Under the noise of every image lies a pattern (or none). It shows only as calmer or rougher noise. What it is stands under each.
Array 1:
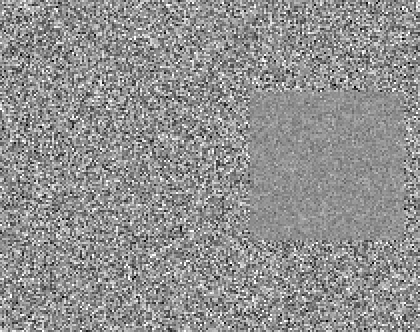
one block
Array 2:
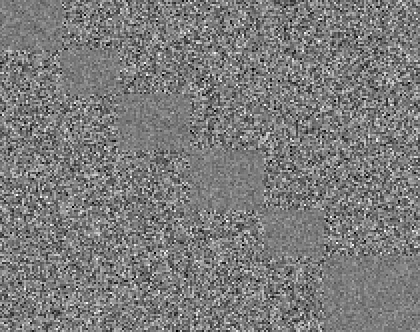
blocks along the diagonal
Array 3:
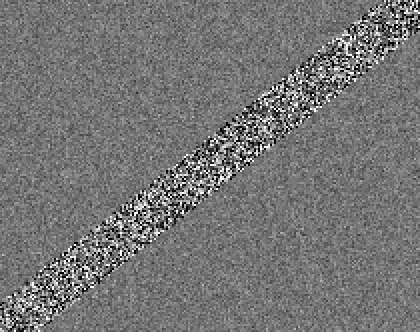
a diagonal band
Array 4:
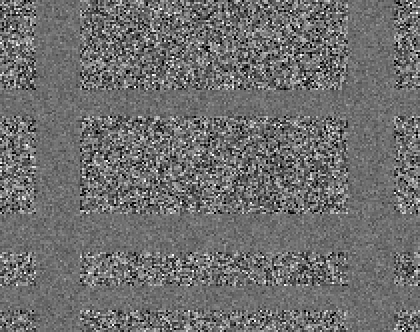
bands of rows crossing bands of columns
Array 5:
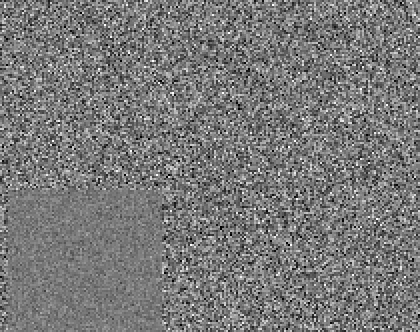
one block
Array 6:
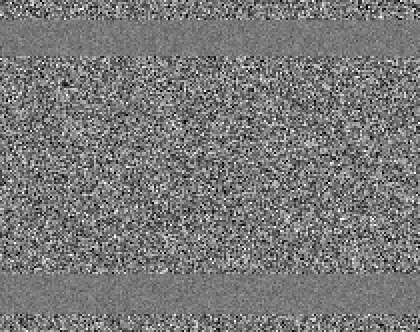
bands of rows
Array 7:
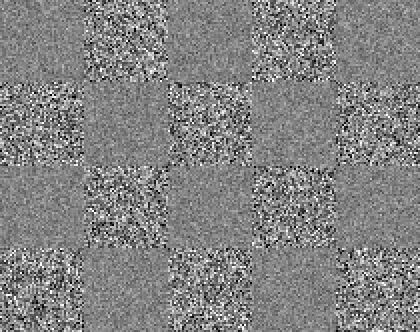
a checkerboard
